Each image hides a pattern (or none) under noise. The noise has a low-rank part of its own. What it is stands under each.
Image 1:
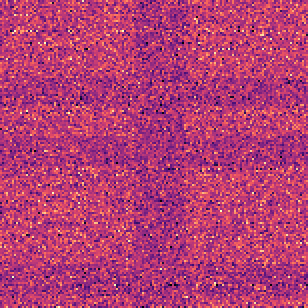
bands of rows crossing bands of columns
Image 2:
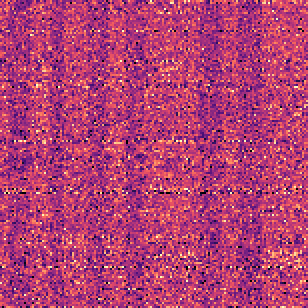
bands of columns
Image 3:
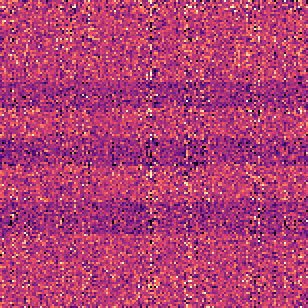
bands of rows
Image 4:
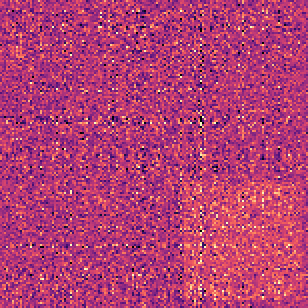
one block
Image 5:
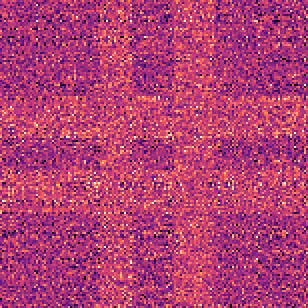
bands of rows crossing bands of columns
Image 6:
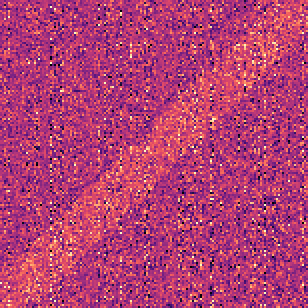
a diagonal band
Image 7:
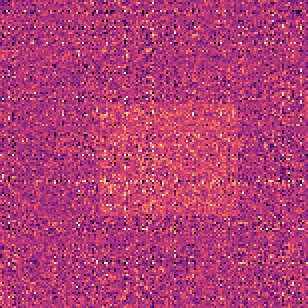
one block
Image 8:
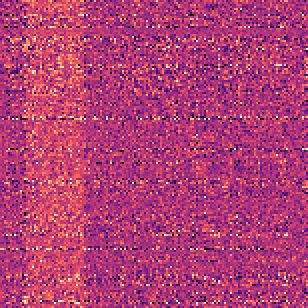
one band of columns
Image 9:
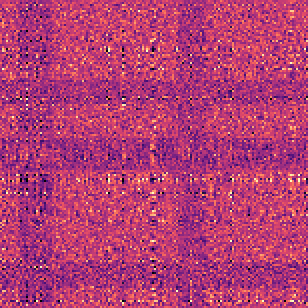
bands of rows crossing bands of columns
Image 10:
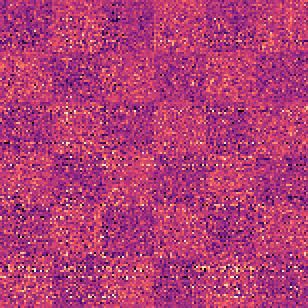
a checkerboard
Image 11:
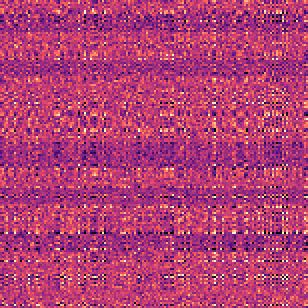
bands of rows
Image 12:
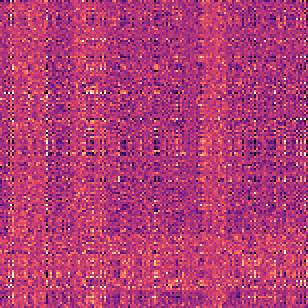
bands of rows crossing bands of columns
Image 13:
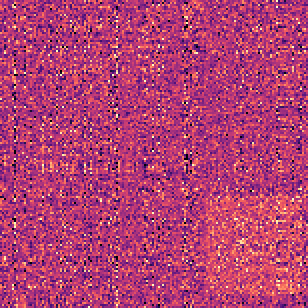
one block
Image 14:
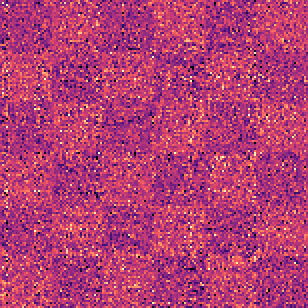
a checkerboard
